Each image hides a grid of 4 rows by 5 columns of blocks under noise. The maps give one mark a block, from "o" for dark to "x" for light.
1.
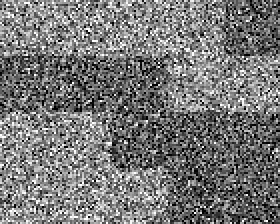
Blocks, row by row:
xxxxo
oooxx
xxooo
xxxoo
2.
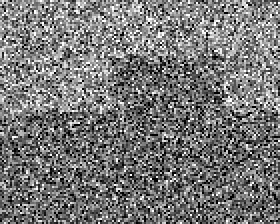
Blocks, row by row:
xxxxx
xxoox
ooooo
ooooo
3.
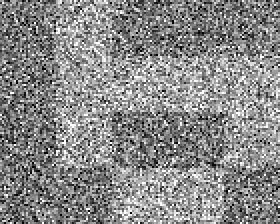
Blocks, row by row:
oxooo
oxxxx
oxoox
ooxxo
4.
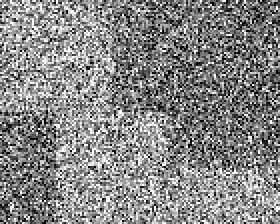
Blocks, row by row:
xxooo
xxooo
oxxoo
oxxxx
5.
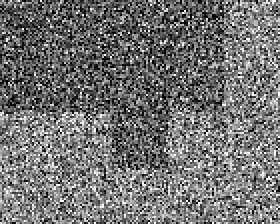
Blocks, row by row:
oooox
oooox
xxoxx
xxxxx
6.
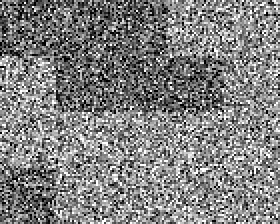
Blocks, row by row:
oooxx
xooox
xxxxx
oxxxx
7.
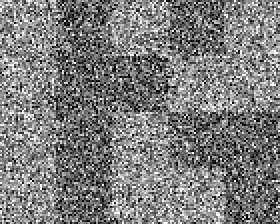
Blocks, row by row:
xoxox
xooxx
xoxoo
xoxxo
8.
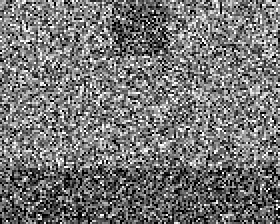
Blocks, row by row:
xxoxx
xxxxx
xxxxx
ooooo
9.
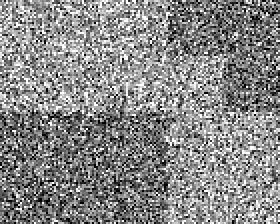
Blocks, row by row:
xxxoo
xxxxo
oooxx
oooxx
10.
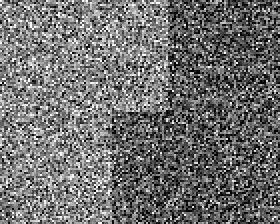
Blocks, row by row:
xxxoo
xxxoo
xxooo
xxooo
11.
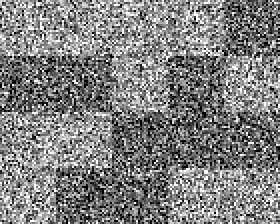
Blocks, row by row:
xxxxo
ooxox
xxooo
xooxx
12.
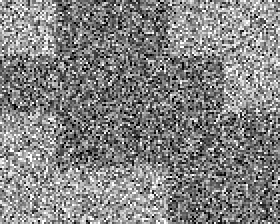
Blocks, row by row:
xooxx
oooox
xoooo
xxxoo
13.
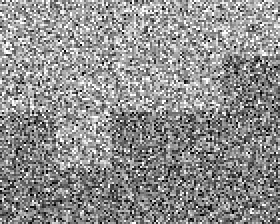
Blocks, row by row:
xxxxx
xxxxo
oxooo
ooooo
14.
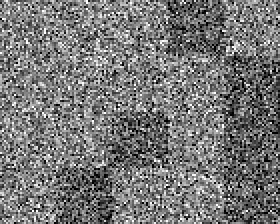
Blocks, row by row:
xxxox
xxxxo
xxoxo
xoxxo
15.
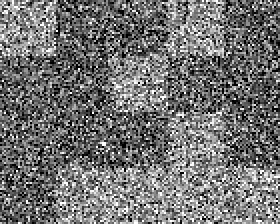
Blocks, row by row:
xooxo
ooxoo
oooxo
oxxxx
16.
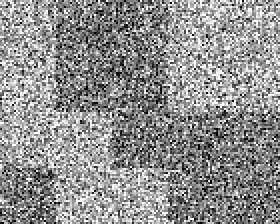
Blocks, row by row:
xooxx
xooxx
xxooo
oxxoo
